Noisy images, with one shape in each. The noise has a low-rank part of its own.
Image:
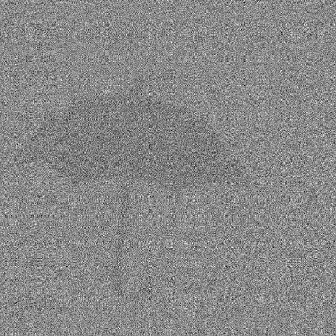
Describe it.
dark umbrella
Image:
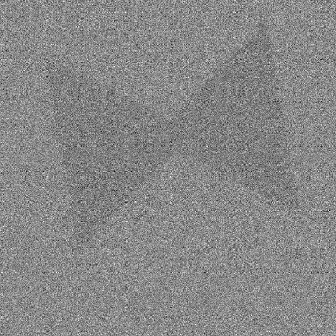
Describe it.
dark bow tie
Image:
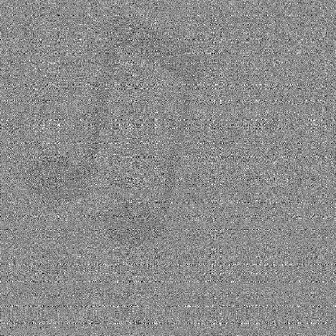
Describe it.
dark pair of musical notes
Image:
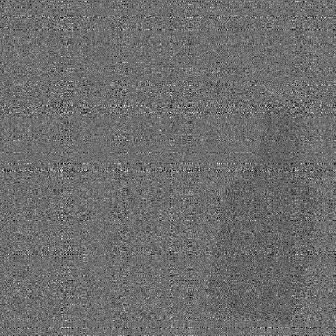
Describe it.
dark bottle
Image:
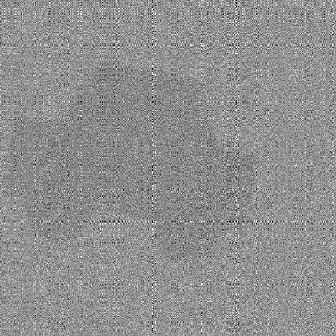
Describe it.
dark car
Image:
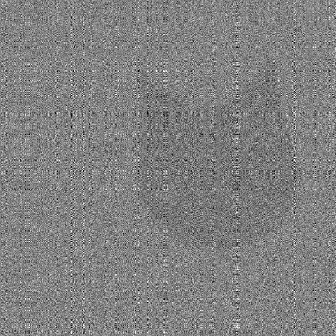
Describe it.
dark cat's head
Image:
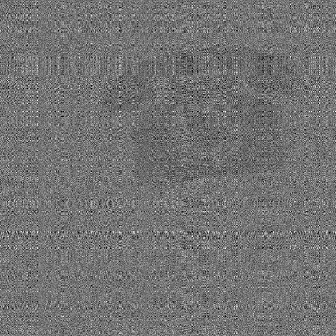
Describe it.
dark telephone
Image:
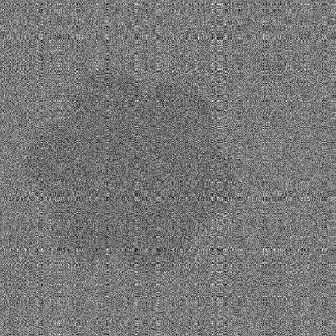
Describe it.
dark flower
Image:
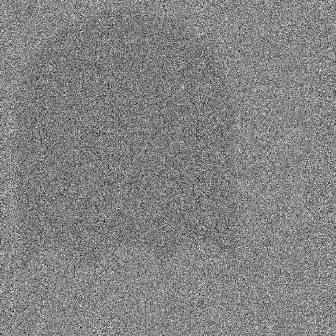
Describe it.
dark ghost
